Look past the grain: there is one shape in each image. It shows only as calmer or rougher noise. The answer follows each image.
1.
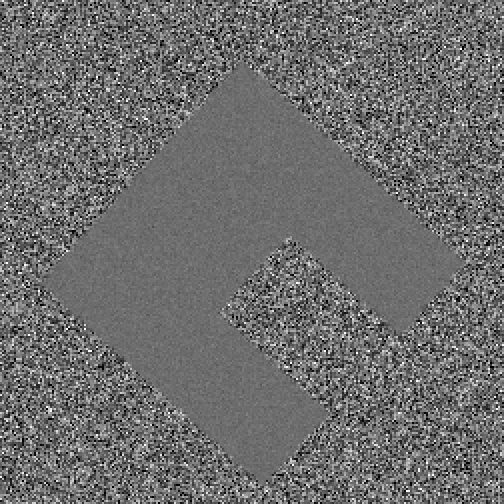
square with a notch
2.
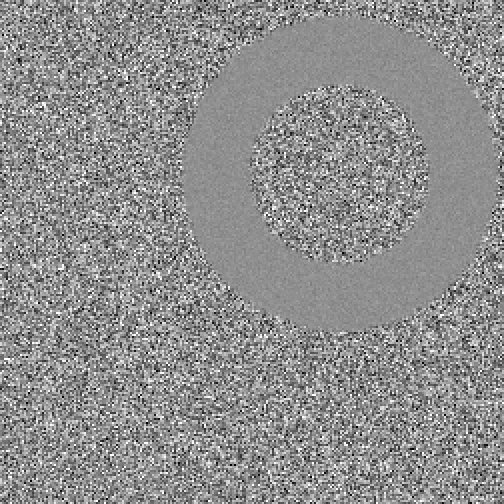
ring
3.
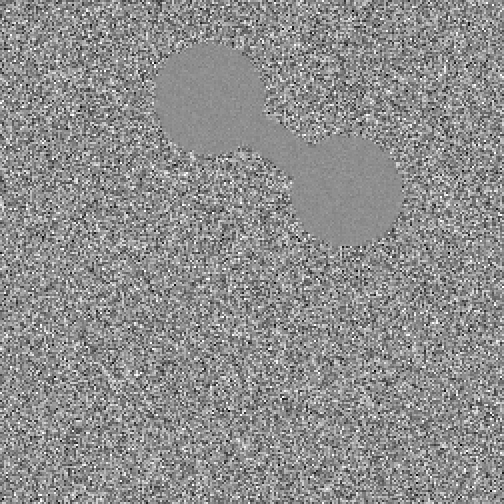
dumbbell
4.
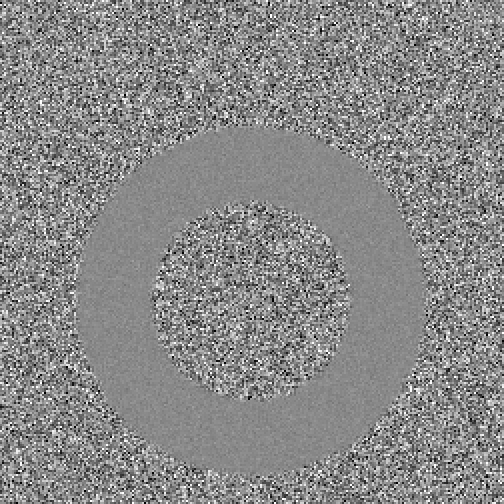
ring
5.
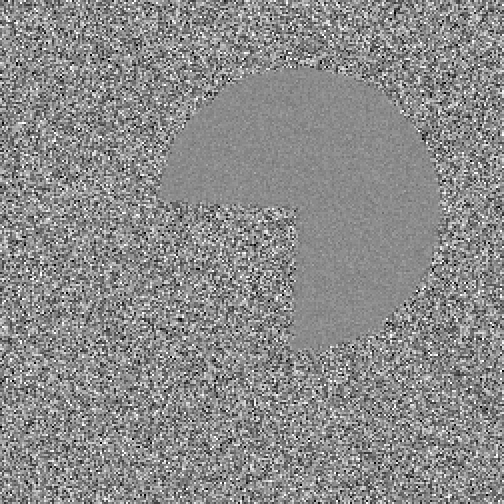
disc with a wedge cut out
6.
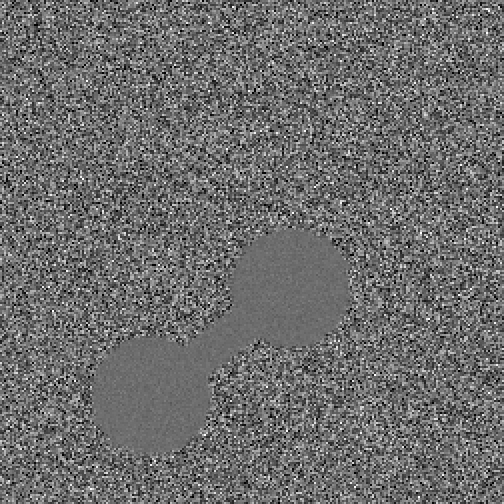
dumbbell
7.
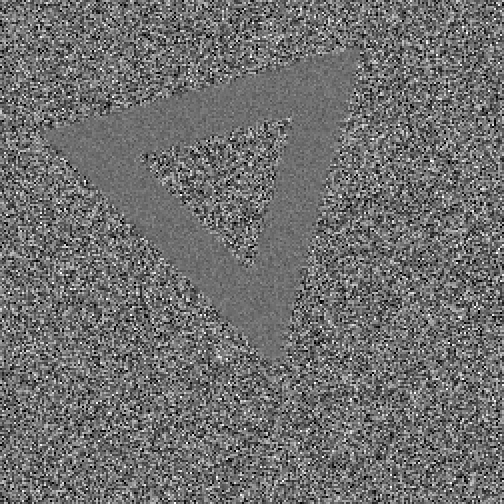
triangle frame
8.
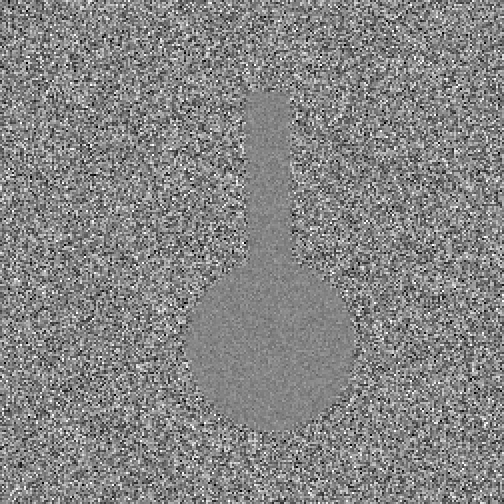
lollipop
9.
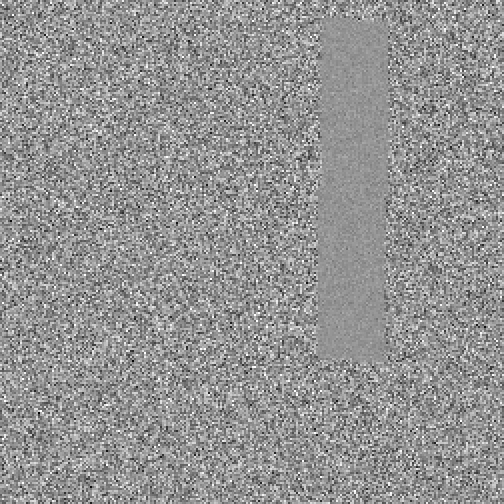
bar
